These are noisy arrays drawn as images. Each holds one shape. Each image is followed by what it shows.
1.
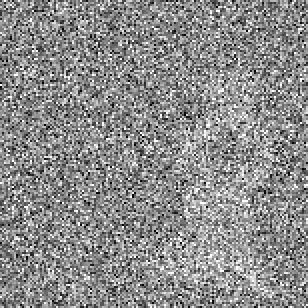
light chess bishop
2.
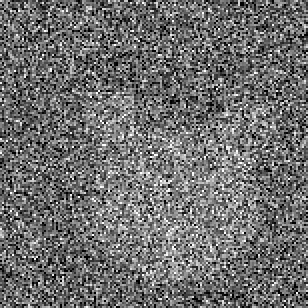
light bear's head
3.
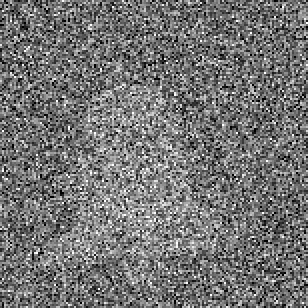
light bell
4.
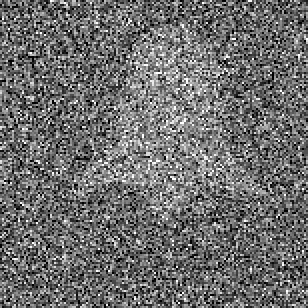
light bell
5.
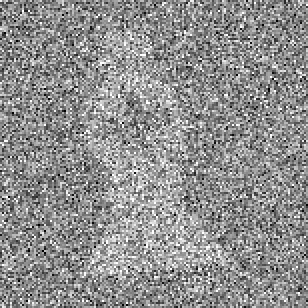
light chess bishop
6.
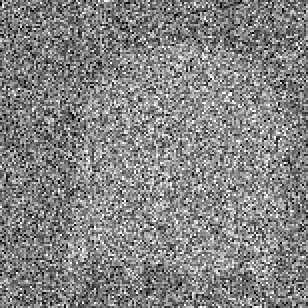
light ghost
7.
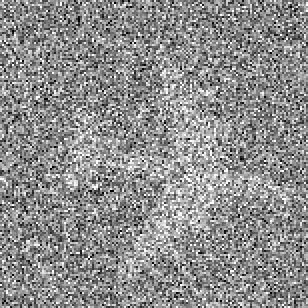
light airplane
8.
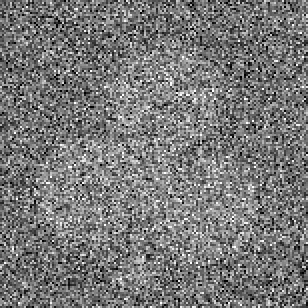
light club
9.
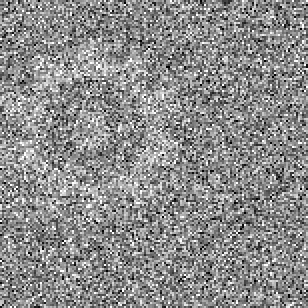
light gear
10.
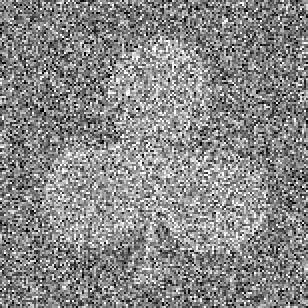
light club
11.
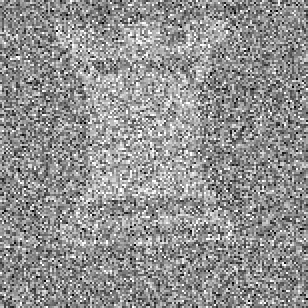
light chess rook
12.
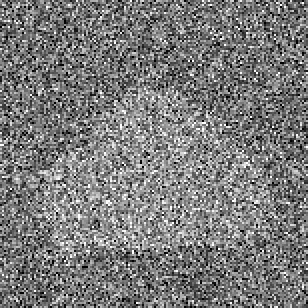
light cloud
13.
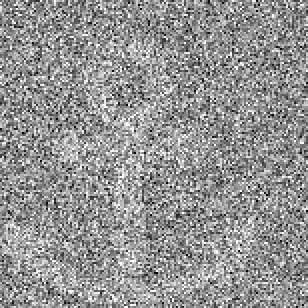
light anchor
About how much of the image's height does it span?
nearly all
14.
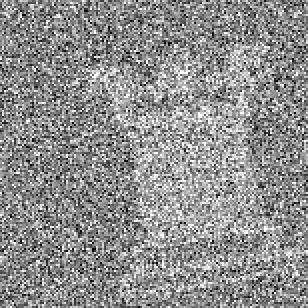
light chess rook
